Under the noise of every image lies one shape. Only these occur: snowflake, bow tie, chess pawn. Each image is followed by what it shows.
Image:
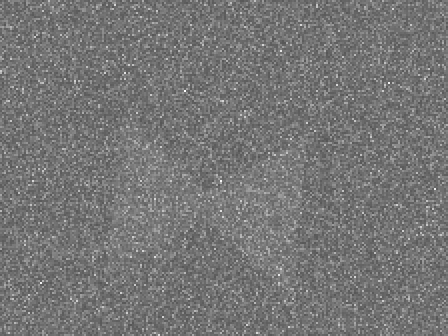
bow tie
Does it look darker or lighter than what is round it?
lighter
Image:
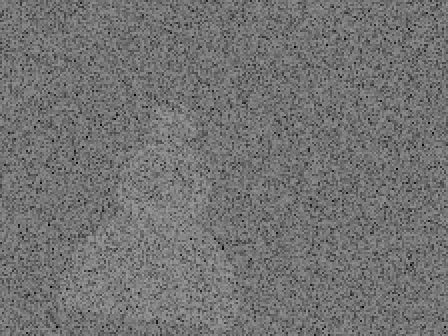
chess pawn
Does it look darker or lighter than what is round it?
lighter
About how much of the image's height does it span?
two thirds
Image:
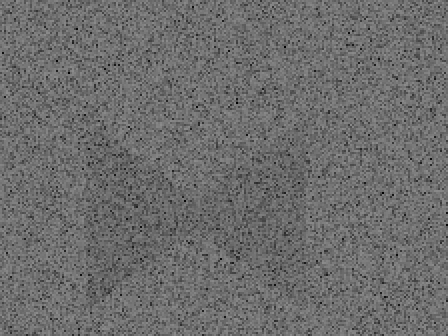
bow tie
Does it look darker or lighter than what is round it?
darker
